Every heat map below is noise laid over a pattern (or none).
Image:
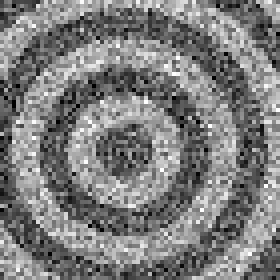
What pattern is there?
rings round one point
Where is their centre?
centre
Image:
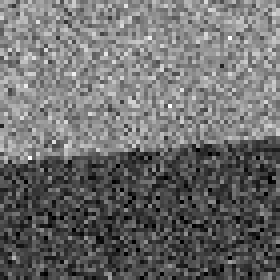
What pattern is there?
a sharp edge
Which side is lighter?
top
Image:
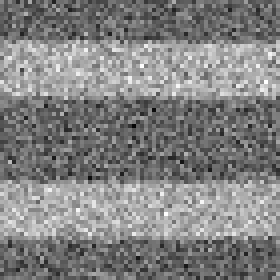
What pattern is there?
horizontal stripes
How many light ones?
2
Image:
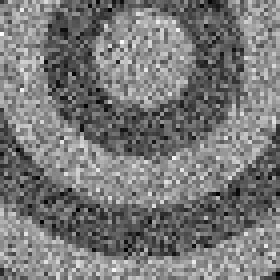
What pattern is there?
rings round one point
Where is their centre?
top middle
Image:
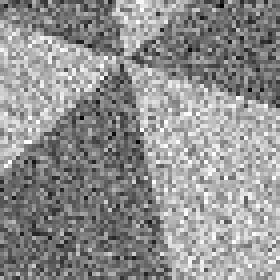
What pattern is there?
spokes from one point
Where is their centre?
top middle
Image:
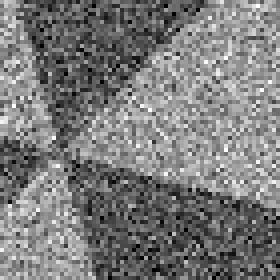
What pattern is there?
spokes from one point
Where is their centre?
middle left
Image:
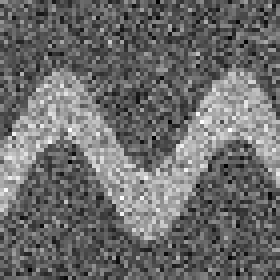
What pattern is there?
a wavy band
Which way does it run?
left to right
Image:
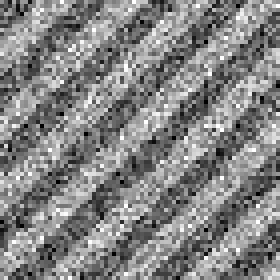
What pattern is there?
diagonal stripes
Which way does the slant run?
bottom left to top right
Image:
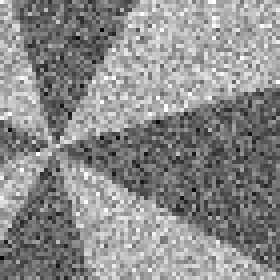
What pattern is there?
spokes from one point
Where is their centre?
middle left
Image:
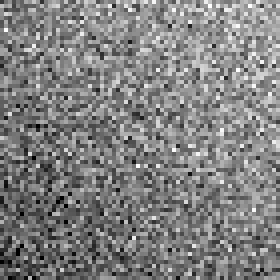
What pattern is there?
a smooth slope
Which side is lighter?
top right
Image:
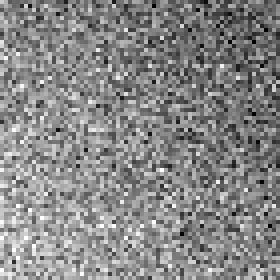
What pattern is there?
a smooth slope
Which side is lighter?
bottom left
